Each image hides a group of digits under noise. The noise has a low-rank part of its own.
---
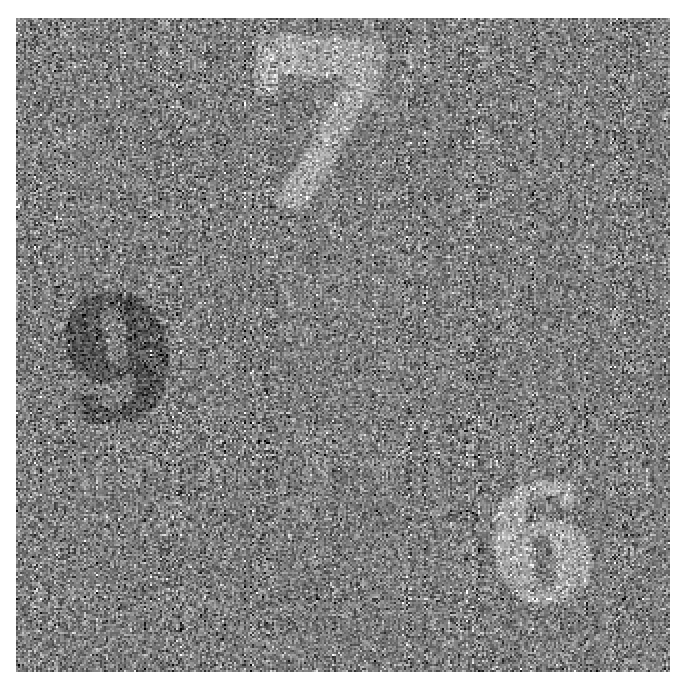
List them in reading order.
top middle: light 7; middle left: dark 9; bottom right: light 6
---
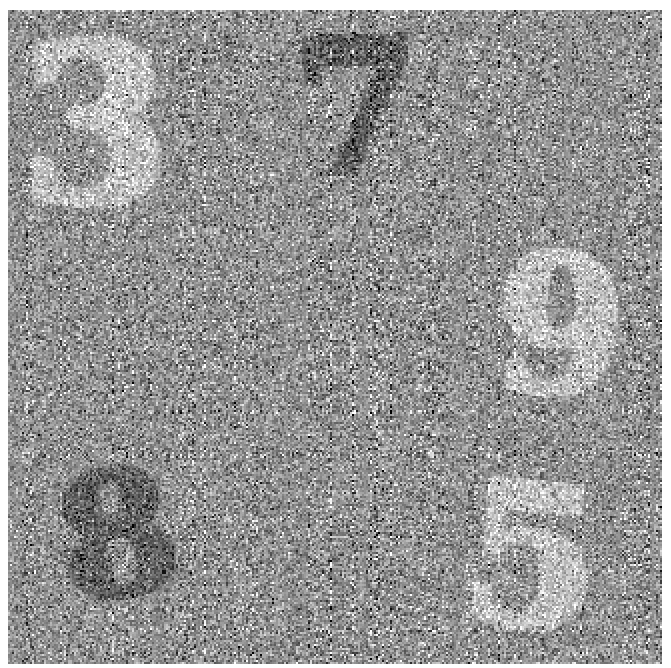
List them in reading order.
top left: light 3; top middle: dark 7; middle right: light 9; bottom left: dark 8; bottom right: light 5
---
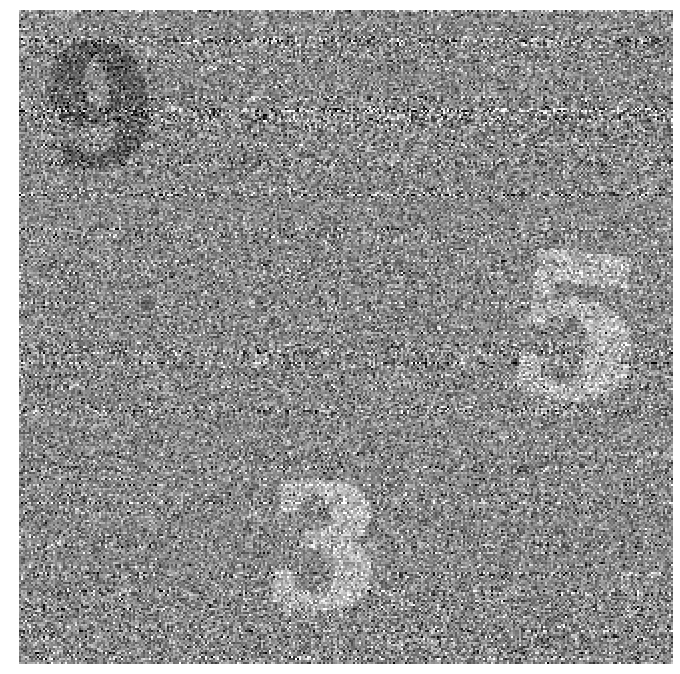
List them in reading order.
top left: dark 9; middle right: light 5; bottom middle: light 3
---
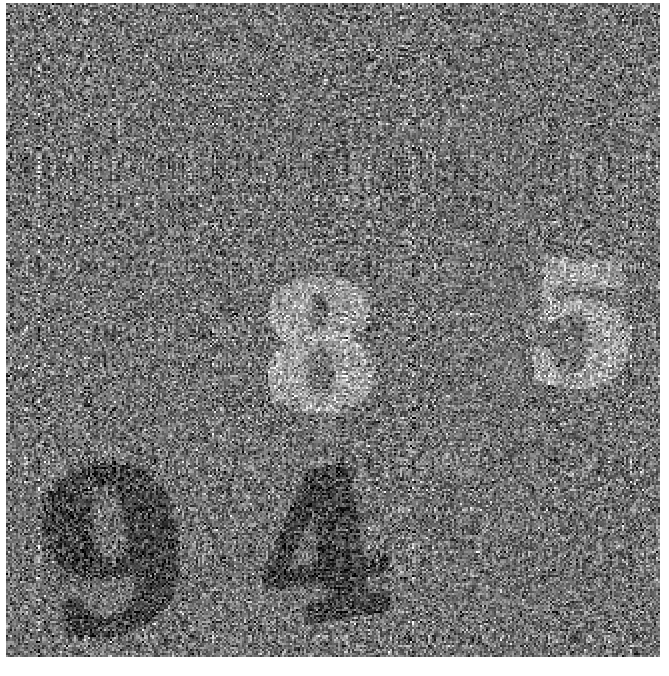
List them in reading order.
centre: light 8; middle right: light 5; bottom left: dark 9; bottom middle: dark 4
